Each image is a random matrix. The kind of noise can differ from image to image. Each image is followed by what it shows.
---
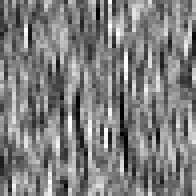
streaked along the columns
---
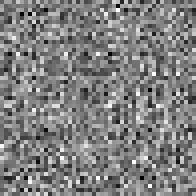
low rank plus noise
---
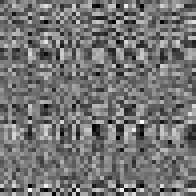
low rank plus noise
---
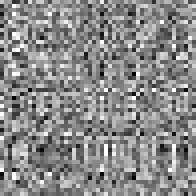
low rank plus noise
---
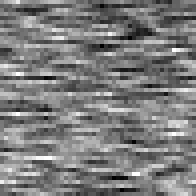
streaked along the rows
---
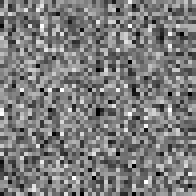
low rank plus noise
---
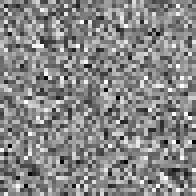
independent entries
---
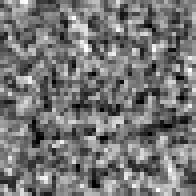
blotchy
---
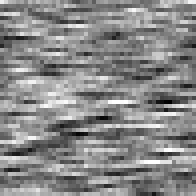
streaked along the rows
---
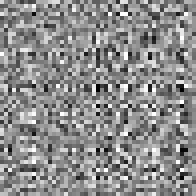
low rank plus noise
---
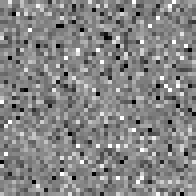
heavy tails
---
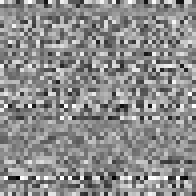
rows of uneven size
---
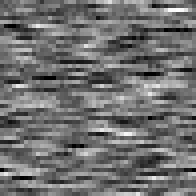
streaked along the rows
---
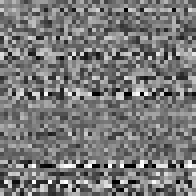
rows of uneven size
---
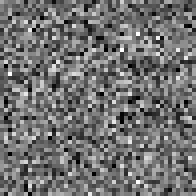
low rank plus noise
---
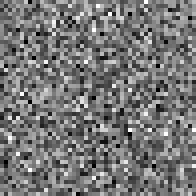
independent entries
